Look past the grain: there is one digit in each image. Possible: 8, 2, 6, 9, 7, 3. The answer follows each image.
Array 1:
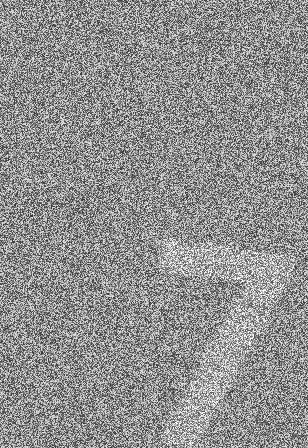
7
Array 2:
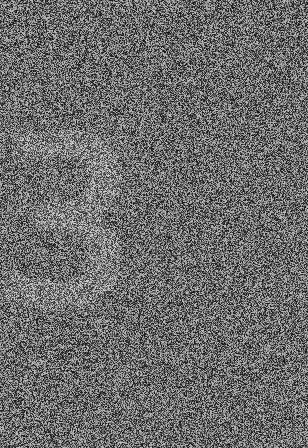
3
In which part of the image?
middle left
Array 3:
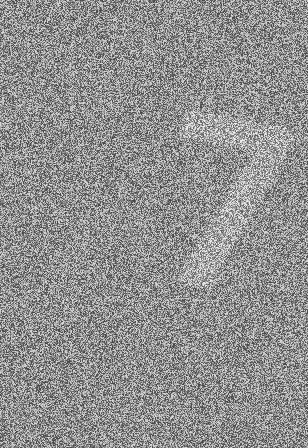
7
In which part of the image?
middle right
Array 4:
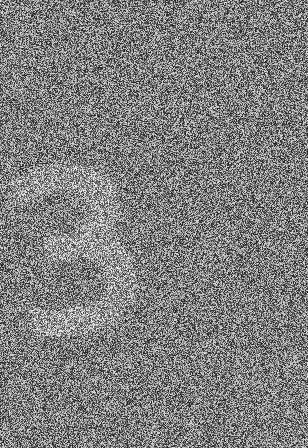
3
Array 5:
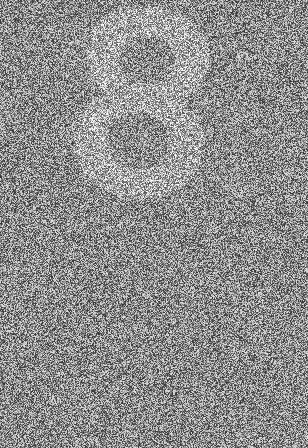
8
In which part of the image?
top middle
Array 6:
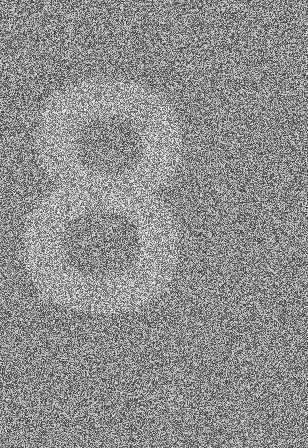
8
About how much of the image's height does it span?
half
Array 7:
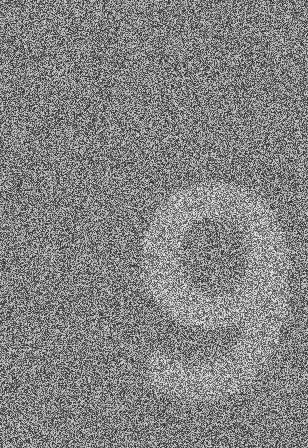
9
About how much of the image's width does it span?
half
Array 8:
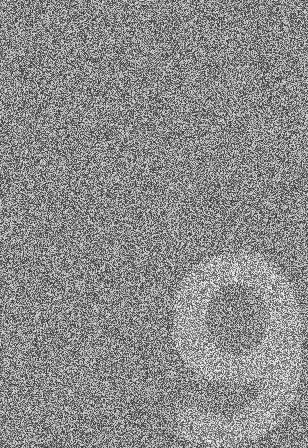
9
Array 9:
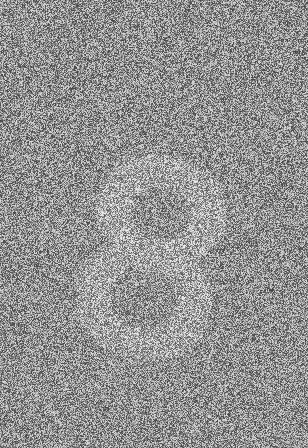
8
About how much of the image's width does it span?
half
